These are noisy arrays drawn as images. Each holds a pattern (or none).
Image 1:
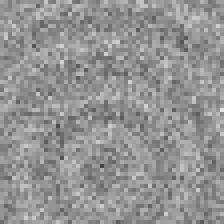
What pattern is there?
rings round one point
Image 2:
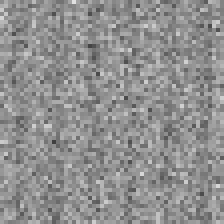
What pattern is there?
vertical stripes
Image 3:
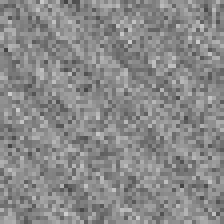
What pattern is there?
diagonal stripes
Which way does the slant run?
top left to bottom right
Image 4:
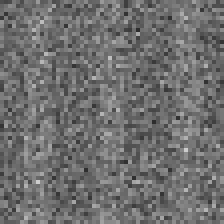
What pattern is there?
vertical stripes
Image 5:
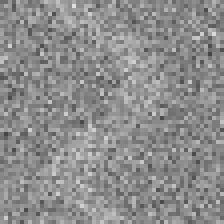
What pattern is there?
a wavy band
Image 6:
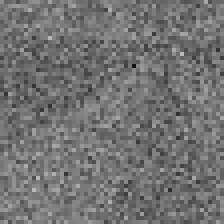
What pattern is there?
spokes from one point
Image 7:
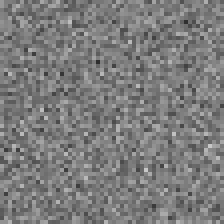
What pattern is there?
only noise
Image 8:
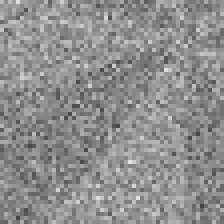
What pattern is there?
spokes from one point
